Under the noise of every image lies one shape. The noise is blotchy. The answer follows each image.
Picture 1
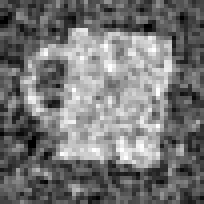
cup
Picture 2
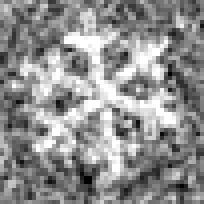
snowflake
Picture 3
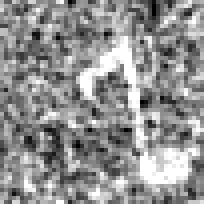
musical note
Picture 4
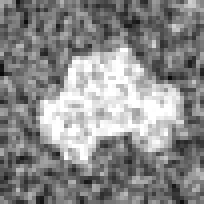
car
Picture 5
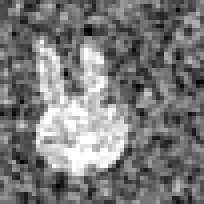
rabbit's head
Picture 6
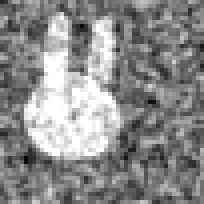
rabbit's head
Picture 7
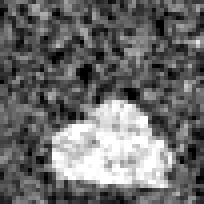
cloud
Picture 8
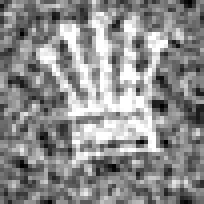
chess queen
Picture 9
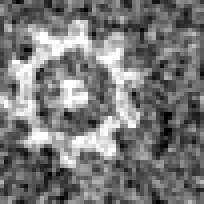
gear
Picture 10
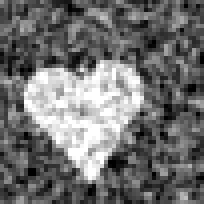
heart
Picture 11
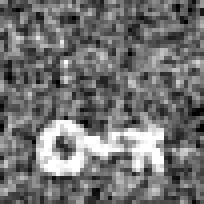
key
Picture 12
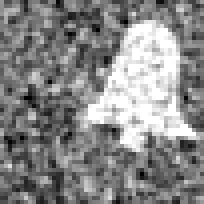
bell
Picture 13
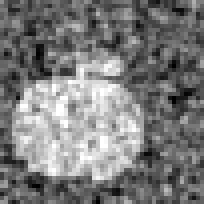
apple
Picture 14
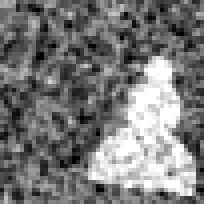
chess pawn
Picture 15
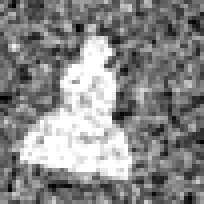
chess pawn
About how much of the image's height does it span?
two thirds
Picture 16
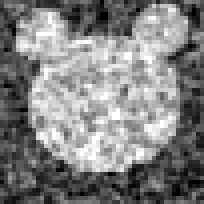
bear's head
